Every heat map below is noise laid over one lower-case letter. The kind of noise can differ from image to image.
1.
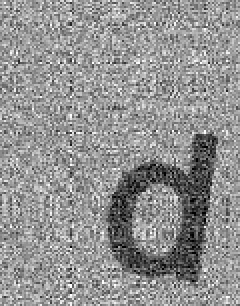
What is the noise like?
low rank plus noise
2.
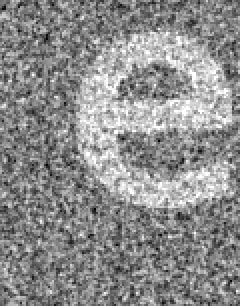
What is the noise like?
blotchy
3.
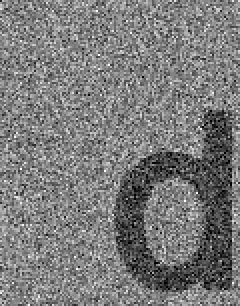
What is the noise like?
independent entries
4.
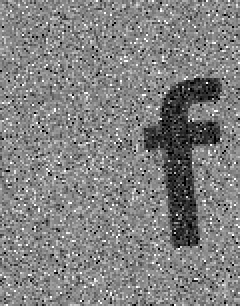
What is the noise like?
heavy tails
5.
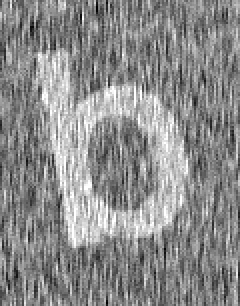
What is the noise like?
streaked along the columns
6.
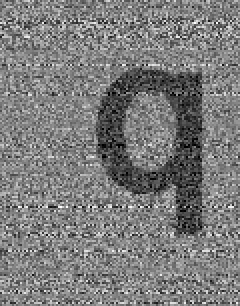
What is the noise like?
rows of uneven size
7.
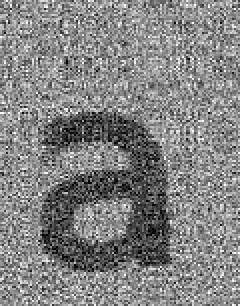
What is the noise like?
low rank plus noise
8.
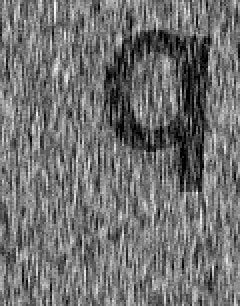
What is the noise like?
streaked along the columns
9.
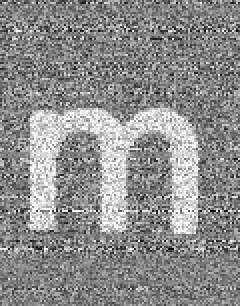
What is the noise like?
rows of uneven size
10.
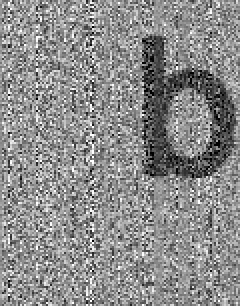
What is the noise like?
columns of uneven size
